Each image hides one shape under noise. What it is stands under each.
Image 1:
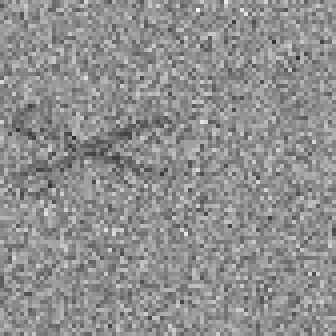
pair of scissors
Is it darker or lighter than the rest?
darker
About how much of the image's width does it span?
half
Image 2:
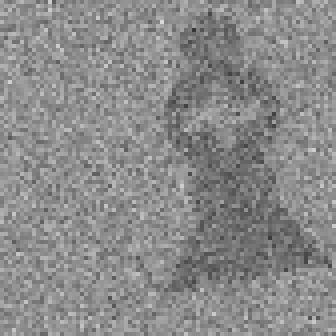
chess bishop
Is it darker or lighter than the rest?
darker
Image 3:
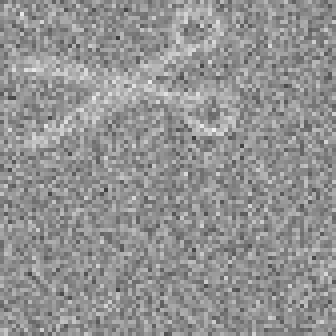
pair of scissors
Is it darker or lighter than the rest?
lighter
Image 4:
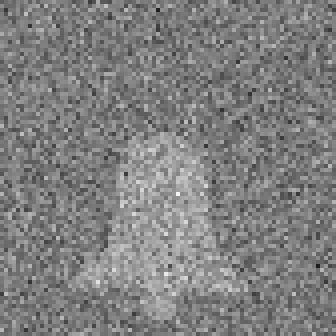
bell
